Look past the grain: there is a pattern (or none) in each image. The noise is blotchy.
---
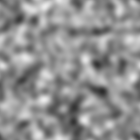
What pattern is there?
only noise
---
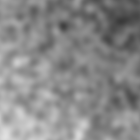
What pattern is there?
a smooth slope
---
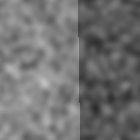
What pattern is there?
a sharp edge
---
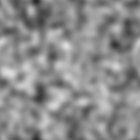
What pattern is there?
only noise
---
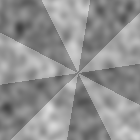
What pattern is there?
spokes from one point
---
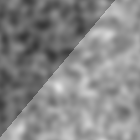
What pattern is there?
a sharp edge
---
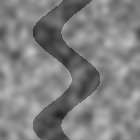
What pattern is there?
a wavy band
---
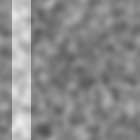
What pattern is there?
one vertical stripe
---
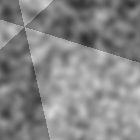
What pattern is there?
spokes from one point
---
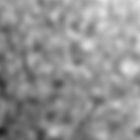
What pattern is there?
a smooth slope
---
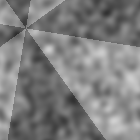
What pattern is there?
spokes from one point
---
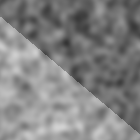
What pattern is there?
a sharp edge
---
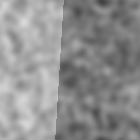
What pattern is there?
a sharp edge
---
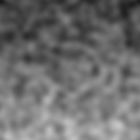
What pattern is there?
a smooth slope
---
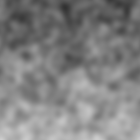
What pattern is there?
a smooth slope
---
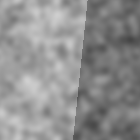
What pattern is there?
a sharp edge
